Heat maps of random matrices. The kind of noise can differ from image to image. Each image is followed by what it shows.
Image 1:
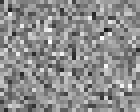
independent entries
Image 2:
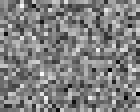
independent entries
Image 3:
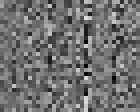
columns of uneven size
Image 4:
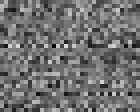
rows of uneven size
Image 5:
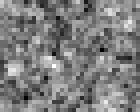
blotchy
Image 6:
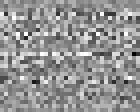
rows of uneven size
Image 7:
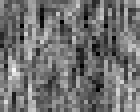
streaked along the columns
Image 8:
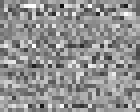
rows of uneven size
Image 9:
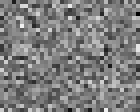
low rank plus noise
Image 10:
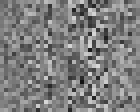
columns of uneven size
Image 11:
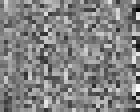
columns of uneven size
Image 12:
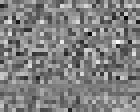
rows of uneven size
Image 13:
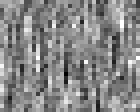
streaked along the columns
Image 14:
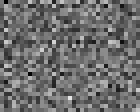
low rank plus noise
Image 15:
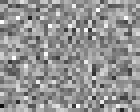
low rank plus noise
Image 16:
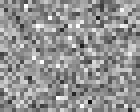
independent entries
